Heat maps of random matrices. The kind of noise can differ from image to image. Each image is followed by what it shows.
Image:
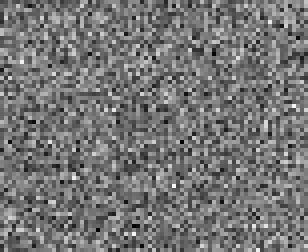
low rank plus noise
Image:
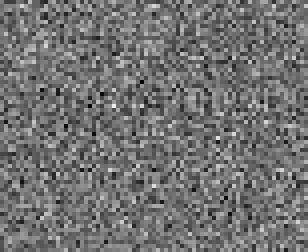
low rank plus noise
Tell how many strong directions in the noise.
two
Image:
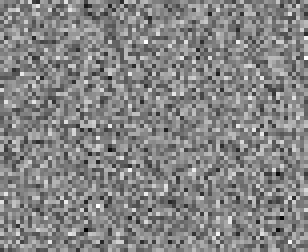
low rank plus noise
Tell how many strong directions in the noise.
three or four
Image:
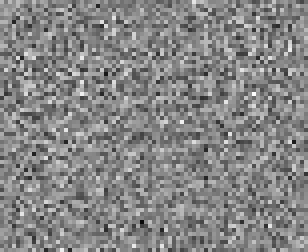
low rank plus noise
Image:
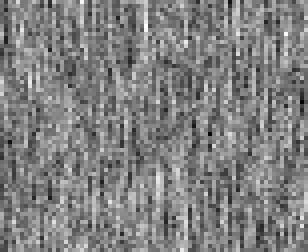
streaked along the columns
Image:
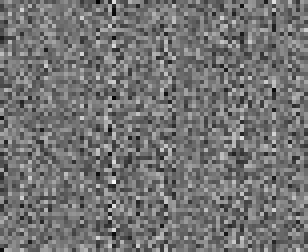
columns of uneven size
